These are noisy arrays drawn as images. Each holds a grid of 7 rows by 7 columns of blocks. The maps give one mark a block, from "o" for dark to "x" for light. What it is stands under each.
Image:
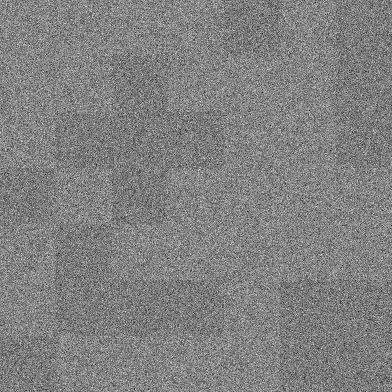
x x x x o x o
x x o x x x o
x o o o x x o
o x o x x x x
x o x x x x x
x o o o x o o
o x x x x o o
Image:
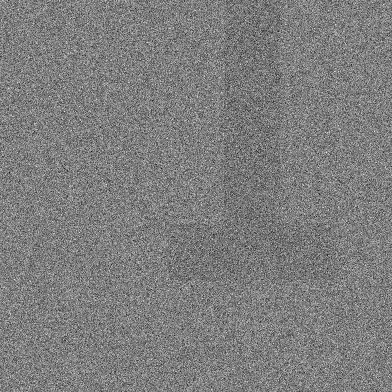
x x x x o x x
x x x x o x x
x x x x o x x
x x x x o x x
x x x o o o x
x x x x x x x
x x x x x x x
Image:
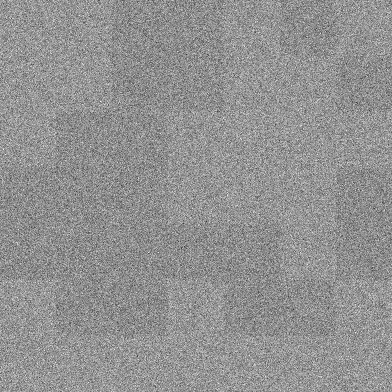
x x o o x o x
x x o o x x o
x o o x x x x
o o o x x x o
o o o o o x o
x o o x o o x
x x x x x x x
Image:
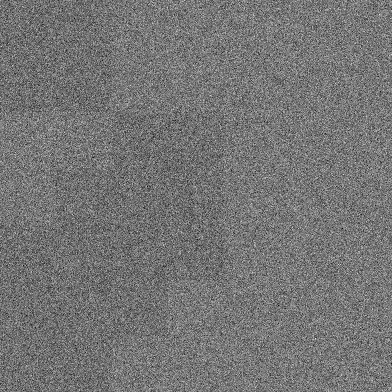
o o x x x x x
o o x x x x x
x x o o x x x
x o o o x x x
o o o o x x x
o o o x x x x
o o x x x x x
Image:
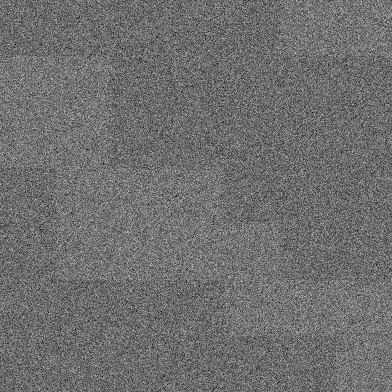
o o o o o x x
x x o o o o o
x x o o o o o
o x x x o o o
o x x x x o o
o o o o x x x
o o o o o o x
